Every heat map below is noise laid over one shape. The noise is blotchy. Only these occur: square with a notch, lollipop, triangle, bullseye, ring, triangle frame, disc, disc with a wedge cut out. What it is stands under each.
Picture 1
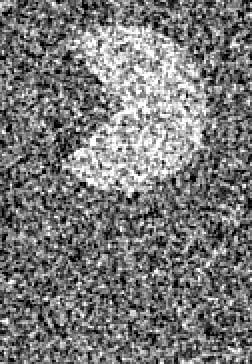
disc with a wedge cut out
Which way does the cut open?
left
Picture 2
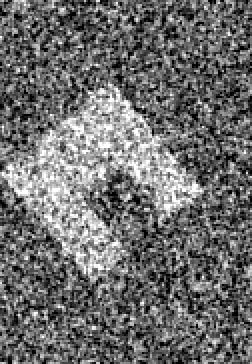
square with a notch
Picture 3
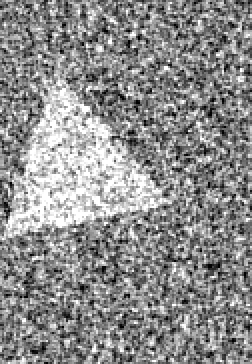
triangle
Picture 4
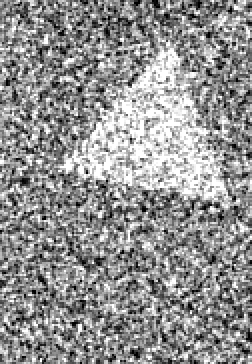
triangle
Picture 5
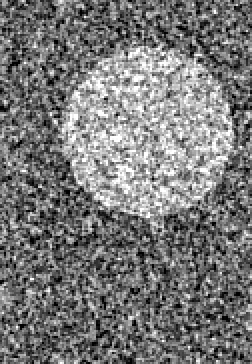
disc
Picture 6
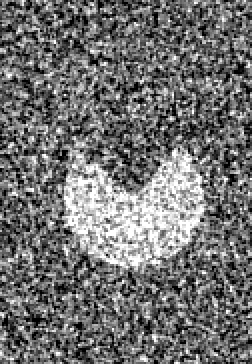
disc with a wedge cut out
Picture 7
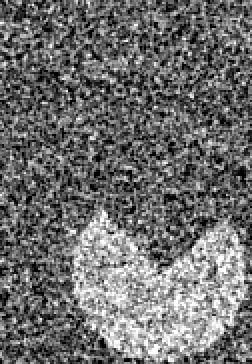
disc with a wedge cut out
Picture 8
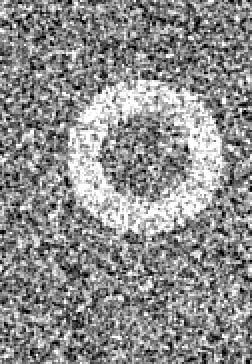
ring
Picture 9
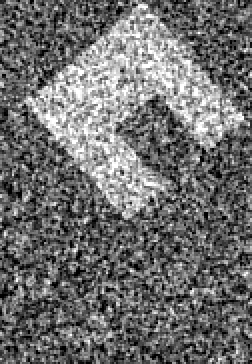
square with a notch
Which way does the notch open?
down and right
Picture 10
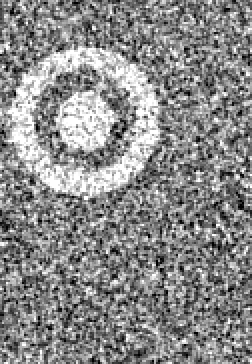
bullseye
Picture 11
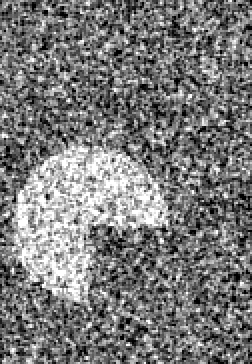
disc with a wedge cut out
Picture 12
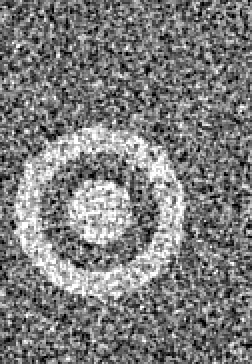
bullseye
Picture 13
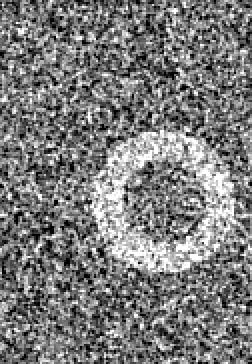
ring
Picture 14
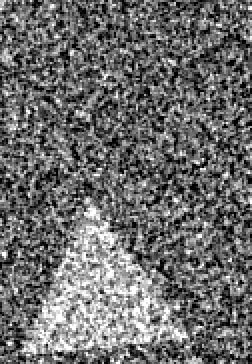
triangle
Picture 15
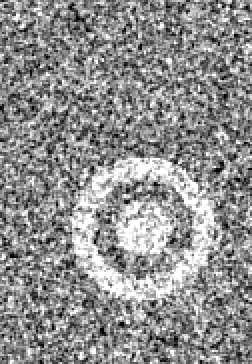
bullseye
